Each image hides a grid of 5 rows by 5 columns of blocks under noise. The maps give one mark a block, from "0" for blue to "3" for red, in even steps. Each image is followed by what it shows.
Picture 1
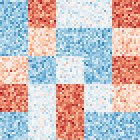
03113
02002
20103
31312
01300
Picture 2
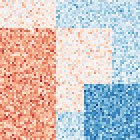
22111
33221
33221
33200
33100
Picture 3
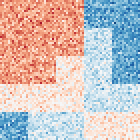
33300
33310
33210
22211
01122
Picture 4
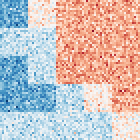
02333
11333
01333
00123
11112
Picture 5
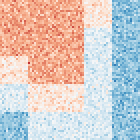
33320
33310
23310
12210
01110
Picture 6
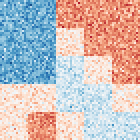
00333
00233
00123
22112
23211
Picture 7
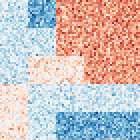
10333
11333
12233
21111
21000
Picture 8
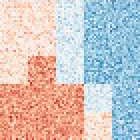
22100
22100
23100
33310
33320
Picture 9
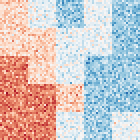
21010
22110
32100
33200
33101
